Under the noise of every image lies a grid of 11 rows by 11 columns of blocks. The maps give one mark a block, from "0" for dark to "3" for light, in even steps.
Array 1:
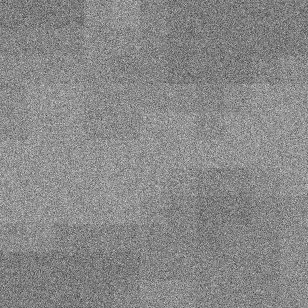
00023100000
11122100000
22221100012
23322221233
23322332333
33333333333
33333321123
33333210012
22111110112
00000111112
00001221112
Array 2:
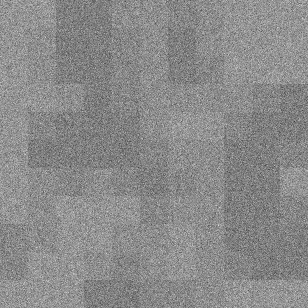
33002212333
32001202333
32001201333
33201222210
31000233100
30000122001
32121012003
32333122001
12332232000
13321232100
33300112333
